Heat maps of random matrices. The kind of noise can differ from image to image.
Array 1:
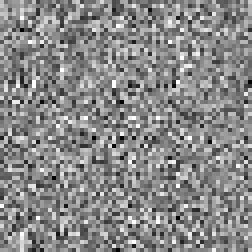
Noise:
low rank plus noise
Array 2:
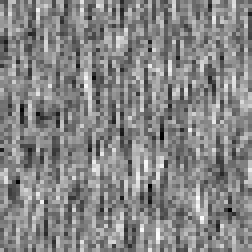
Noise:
streaked along the columns
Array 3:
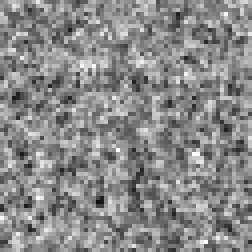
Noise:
blotchy
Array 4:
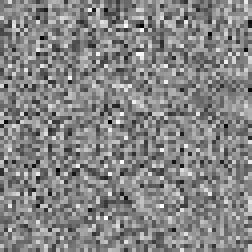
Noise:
low rank plus noise
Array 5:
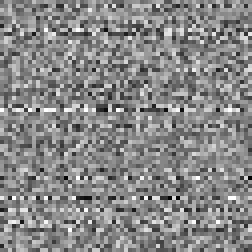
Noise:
rows of uneven size
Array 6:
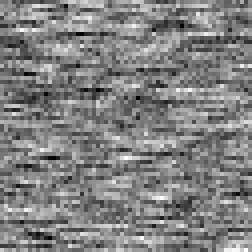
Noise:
streaked along the rows
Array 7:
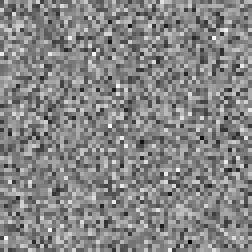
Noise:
independent entries
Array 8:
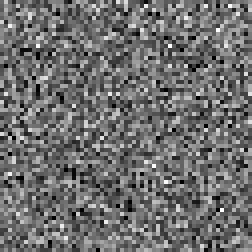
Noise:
independent entries
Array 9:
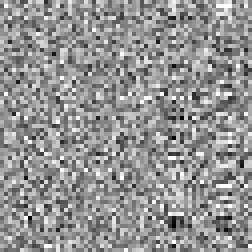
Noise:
low rank plus noise
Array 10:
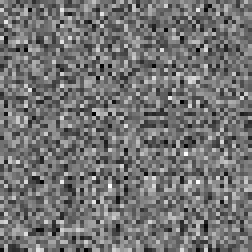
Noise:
low rank plus noise
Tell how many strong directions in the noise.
two
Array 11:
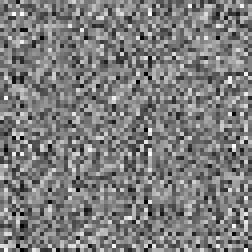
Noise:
low rank plus noise
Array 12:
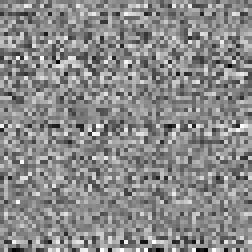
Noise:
rows of uneven size
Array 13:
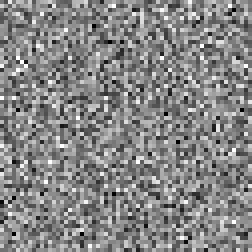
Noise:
independent entries
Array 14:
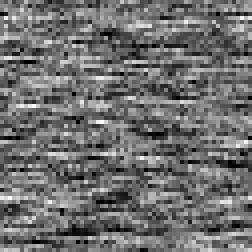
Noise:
streaked along the rows
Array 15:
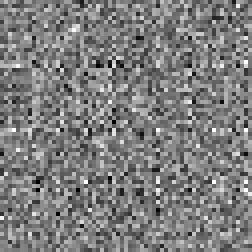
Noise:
low rank plus noise
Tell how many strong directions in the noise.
one
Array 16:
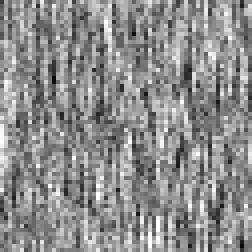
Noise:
streaked along the columns
